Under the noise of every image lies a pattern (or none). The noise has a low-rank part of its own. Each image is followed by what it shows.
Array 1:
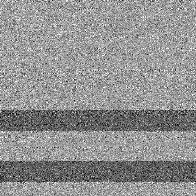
bands of rows
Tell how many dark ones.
2
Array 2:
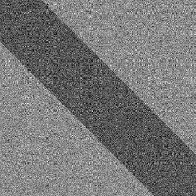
a diagonal band
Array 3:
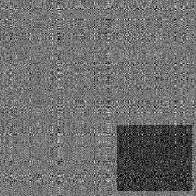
one block
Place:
bottom right
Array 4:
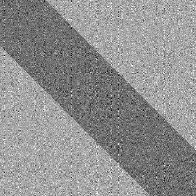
a diagonal band
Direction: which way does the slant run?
top left to bottom right
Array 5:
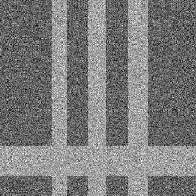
bands of rows crossing bands of columns
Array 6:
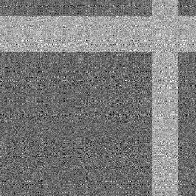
bands of rows crossing bands of columns
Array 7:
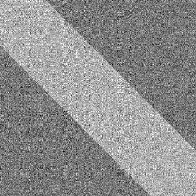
a diagonal band
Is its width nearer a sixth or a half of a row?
a half
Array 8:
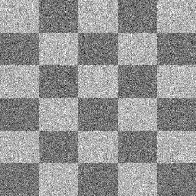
a checkerboard
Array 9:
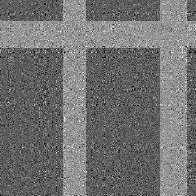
bands of rows crossing bands of columns
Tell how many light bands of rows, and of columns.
1 and 2
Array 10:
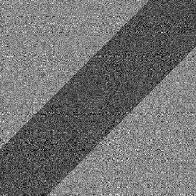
a diagonal band
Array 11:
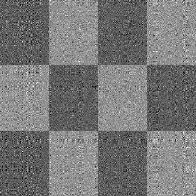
a checkerboard
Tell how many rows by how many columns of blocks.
3 by 4
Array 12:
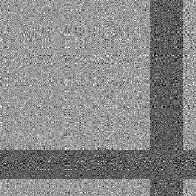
bands of rows crossing bands of columns
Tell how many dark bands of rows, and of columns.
1 and 1
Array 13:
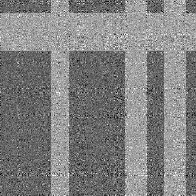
bands of rows crossing bands of columns
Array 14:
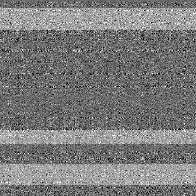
bands of rows
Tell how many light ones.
3
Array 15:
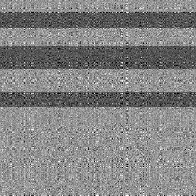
bands of rows
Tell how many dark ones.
3
